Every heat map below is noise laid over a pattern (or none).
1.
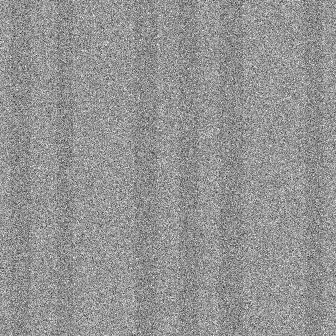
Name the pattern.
bands of columns
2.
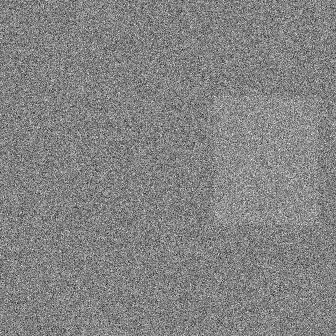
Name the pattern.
one block
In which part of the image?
middle right
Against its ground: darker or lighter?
lighter
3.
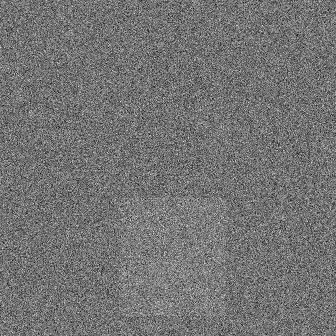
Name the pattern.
one block
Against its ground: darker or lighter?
lighter
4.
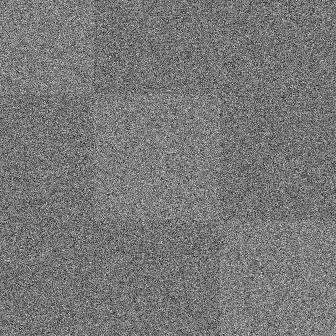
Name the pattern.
blocks along the diagonal
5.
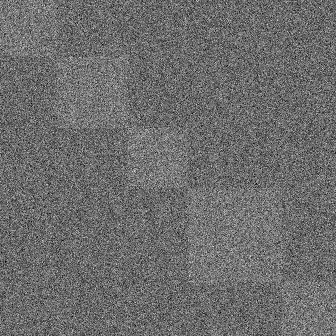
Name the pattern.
blocks along the diagonal
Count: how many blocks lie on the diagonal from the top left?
5
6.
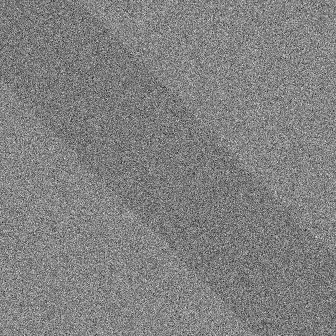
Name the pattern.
a diagonal band
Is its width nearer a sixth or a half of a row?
a half
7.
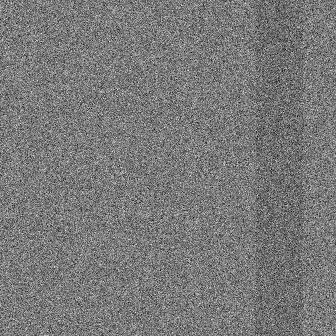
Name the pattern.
one band of columns
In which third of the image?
right
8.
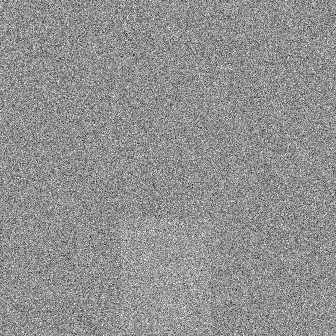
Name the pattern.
one block
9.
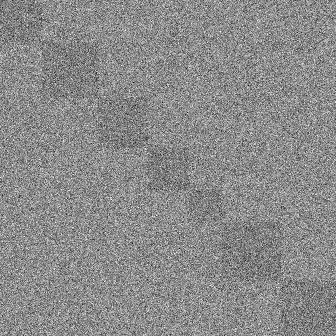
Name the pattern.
blocks along the diagonal
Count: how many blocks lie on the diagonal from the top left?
7
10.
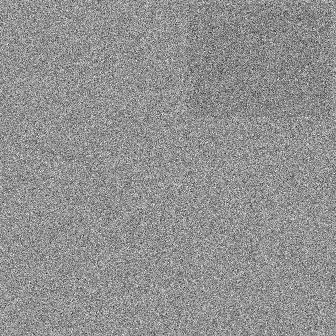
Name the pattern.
one block
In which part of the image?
top right
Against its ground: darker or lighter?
darker
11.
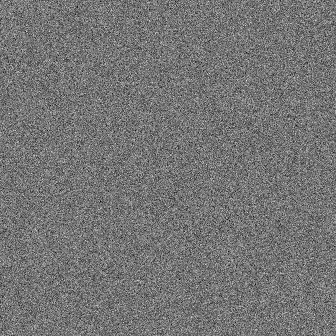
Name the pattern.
only noise
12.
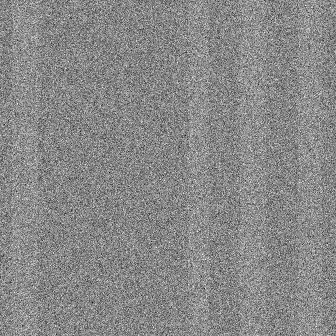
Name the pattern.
bands of columns
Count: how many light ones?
4
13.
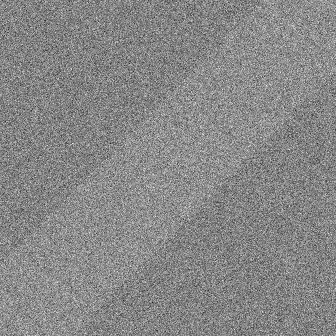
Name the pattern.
a diagonal band
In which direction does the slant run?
bottom left to top right
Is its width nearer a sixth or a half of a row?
a half
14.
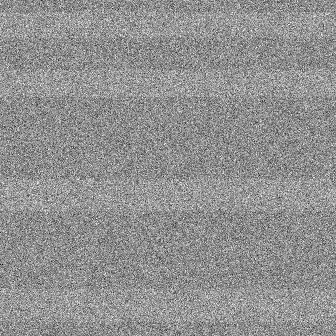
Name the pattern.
bands of rows
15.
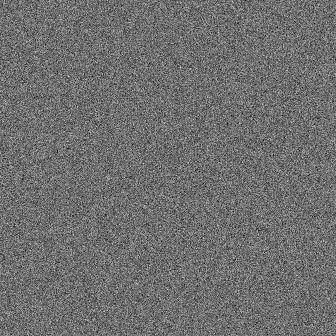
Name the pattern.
only noise
